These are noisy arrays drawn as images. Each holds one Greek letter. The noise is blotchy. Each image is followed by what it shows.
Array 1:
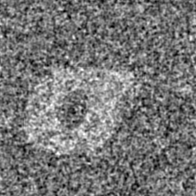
sigma
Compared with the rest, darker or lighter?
lighter
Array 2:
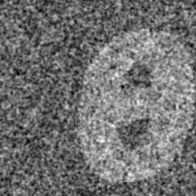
theta
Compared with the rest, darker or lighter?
lighter
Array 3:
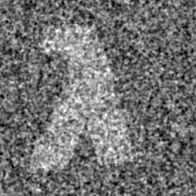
lambda
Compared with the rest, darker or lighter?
lighter
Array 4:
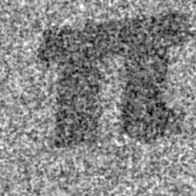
pi
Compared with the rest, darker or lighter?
darker
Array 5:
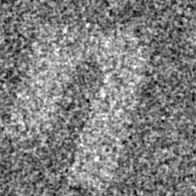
eta
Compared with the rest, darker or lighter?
lighter
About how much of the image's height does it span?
nearly all
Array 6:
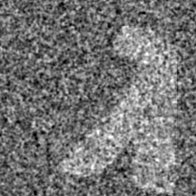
lambda
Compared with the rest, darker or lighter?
lighter
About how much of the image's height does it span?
nearly all
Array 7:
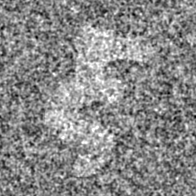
xi
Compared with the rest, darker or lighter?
lighter
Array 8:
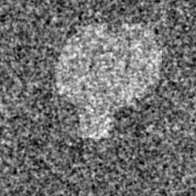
phi
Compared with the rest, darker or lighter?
lighter
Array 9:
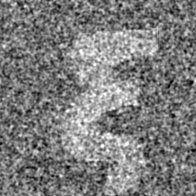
xi
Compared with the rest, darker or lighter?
lighter
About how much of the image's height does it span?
nearly all
